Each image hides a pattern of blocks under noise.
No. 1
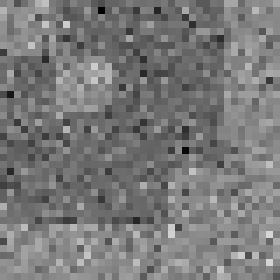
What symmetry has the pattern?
mirrored about the diagonal from the top left
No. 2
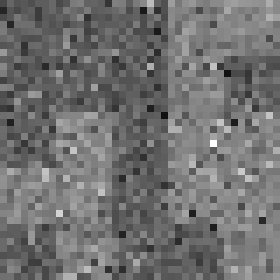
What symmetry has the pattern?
no symmetry
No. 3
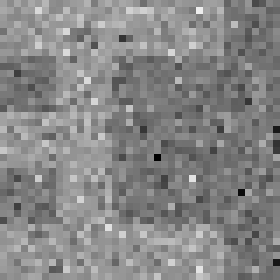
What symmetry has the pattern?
top and bottom mirror each other
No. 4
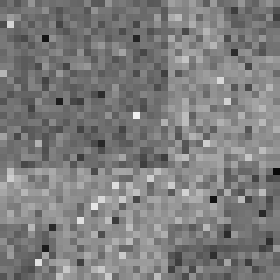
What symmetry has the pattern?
mirrored about the diagonal from the top left
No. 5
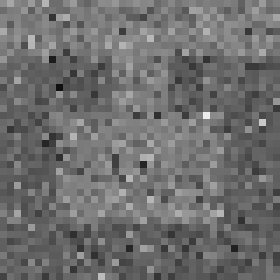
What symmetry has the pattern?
left and right mirror each other
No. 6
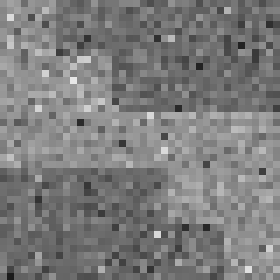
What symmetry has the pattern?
the same after a half turn
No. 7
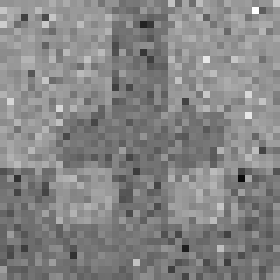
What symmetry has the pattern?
left and right mirror each other
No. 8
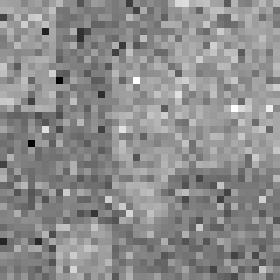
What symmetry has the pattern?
no symmetry
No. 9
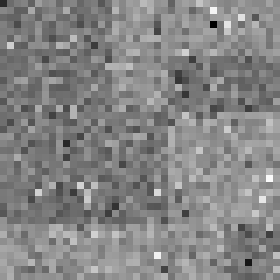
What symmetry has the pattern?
no symmetry
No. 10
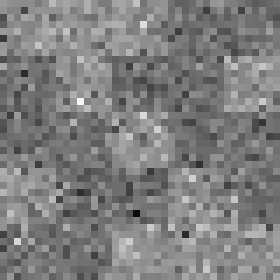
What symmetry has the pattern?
the same after a half turn
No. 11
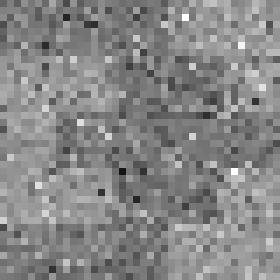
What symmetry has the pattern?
top and bottom mirror each other
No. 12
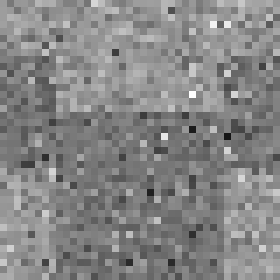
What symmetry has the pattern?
left and right mirror each other
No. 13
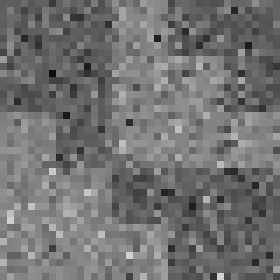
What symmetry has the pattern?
mirrored about the diagonal from the bottom left
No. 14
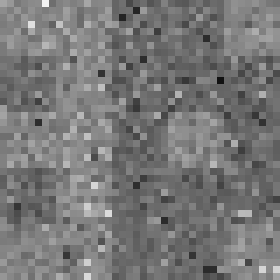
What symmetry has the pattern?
top and bottom mirror each other
